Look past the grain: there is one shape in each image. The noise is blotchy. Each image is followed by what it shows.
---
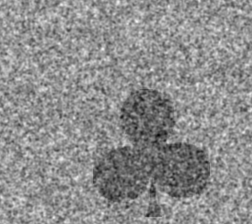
club
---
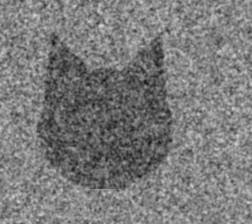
cat's head
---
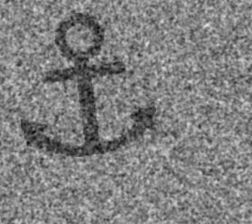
anchor
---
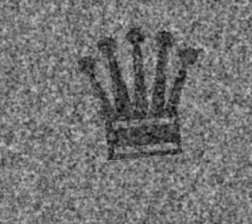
chess queen
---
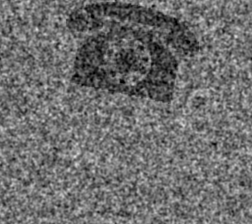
telephone
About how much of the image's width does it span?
half
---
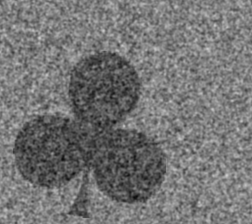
club
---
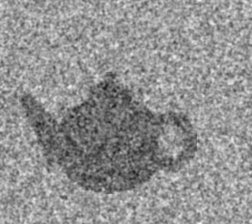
teapot
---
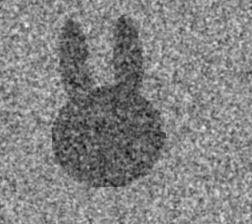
rabbit's head
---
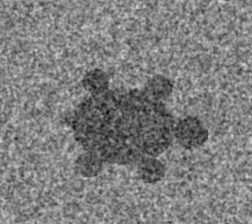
turtle
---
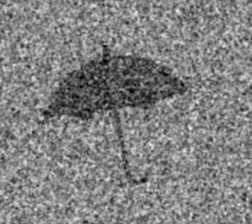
umbrella
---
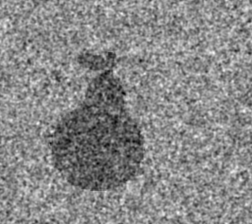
pear
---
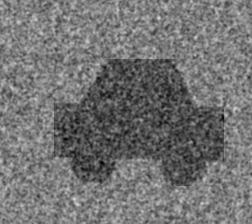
car
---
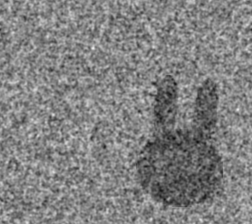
rabbit's head
